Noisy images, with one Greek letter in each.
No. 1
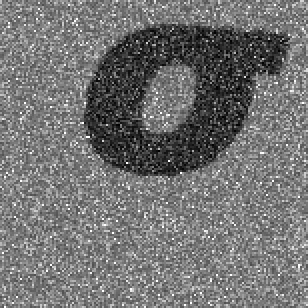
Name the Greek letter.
sigma
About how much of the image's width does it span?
two thirds
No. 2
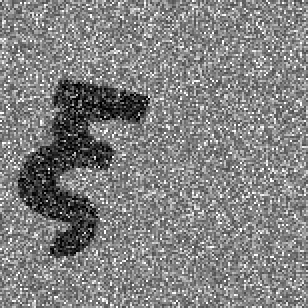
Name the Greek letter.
xi
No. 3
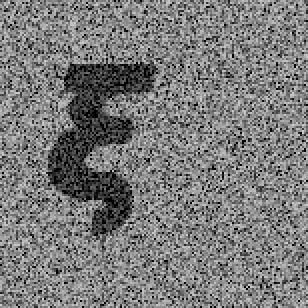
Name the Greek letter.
xi
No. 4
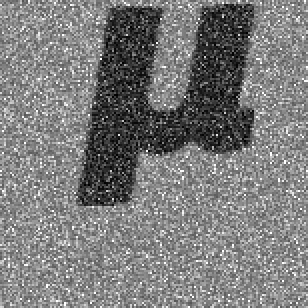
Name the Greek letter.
mu
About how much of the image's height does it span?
two thirds
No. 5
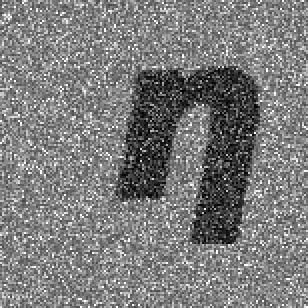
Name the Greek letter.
eta
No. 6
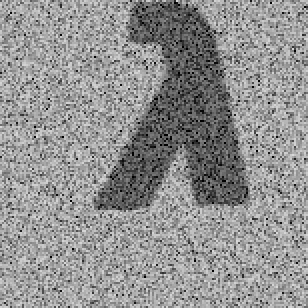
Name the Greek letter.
lambda
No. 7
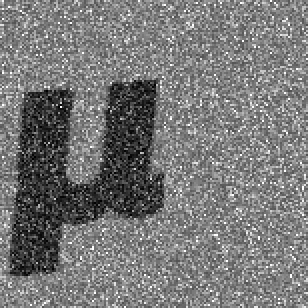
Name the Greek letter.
mu
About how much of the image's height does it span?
two thirds
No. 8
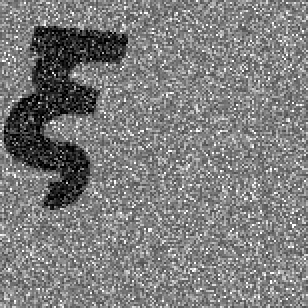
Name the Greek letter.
xi
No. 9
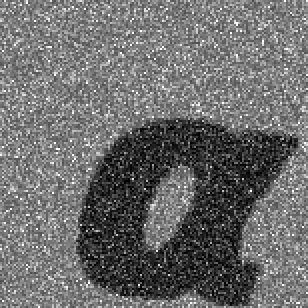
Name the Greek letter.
alpha
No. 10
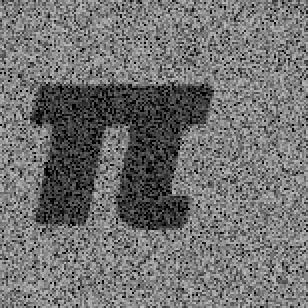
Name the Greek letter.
pi
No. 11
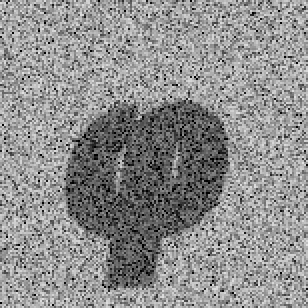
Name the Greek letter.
phi
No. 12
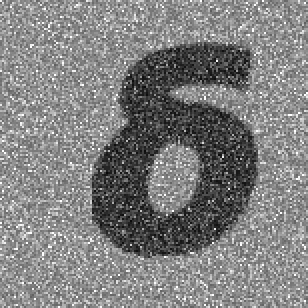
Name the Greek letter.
delta
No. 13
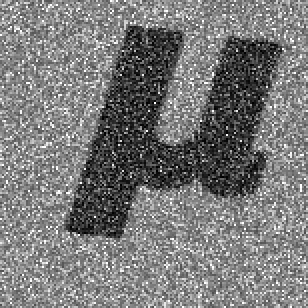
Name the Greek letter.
mu
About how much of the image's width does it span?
two thirds
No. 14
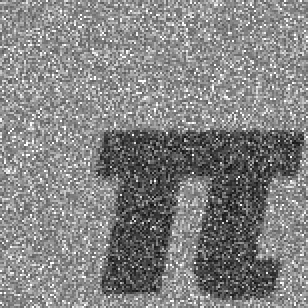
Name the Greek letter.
pi
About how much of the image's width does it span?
two thirds
